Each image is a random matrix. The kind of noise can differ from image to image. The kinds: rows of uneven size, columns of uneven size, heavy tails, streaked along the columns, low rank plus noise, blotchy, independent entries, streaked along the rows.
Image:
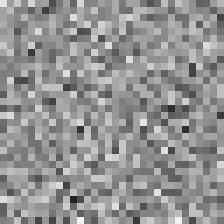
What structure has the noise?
independent entries
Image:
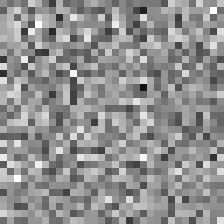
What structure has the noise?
low rank plus noise
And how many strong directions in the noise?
three or four
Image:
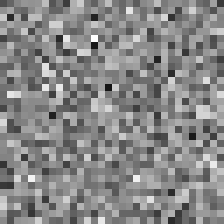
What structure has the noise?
independent entries
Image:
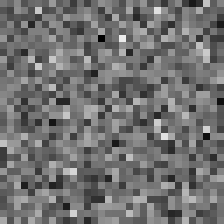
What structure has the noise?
independent entries
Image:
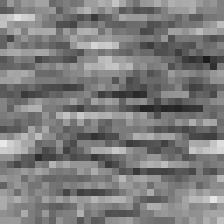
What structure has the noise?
streaked along the rows
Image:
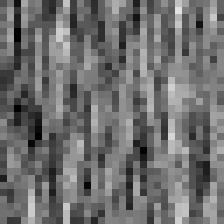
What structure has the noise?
streaked along the columns
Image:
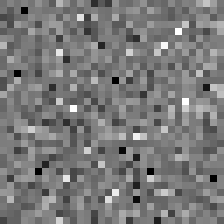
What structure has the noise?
heavy tails
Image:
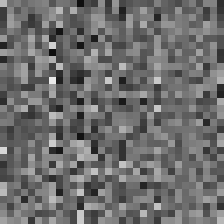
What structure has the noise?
columns of uneven size
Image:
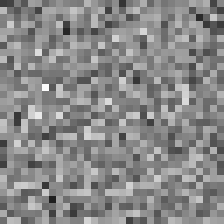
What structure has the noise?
independent entries
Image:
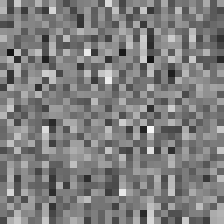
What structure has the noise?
low rank plus noise
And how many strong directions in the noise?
two
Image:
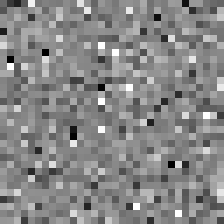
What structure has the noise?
heavy tails
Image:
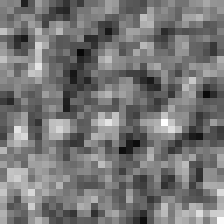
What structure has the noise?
blotchy
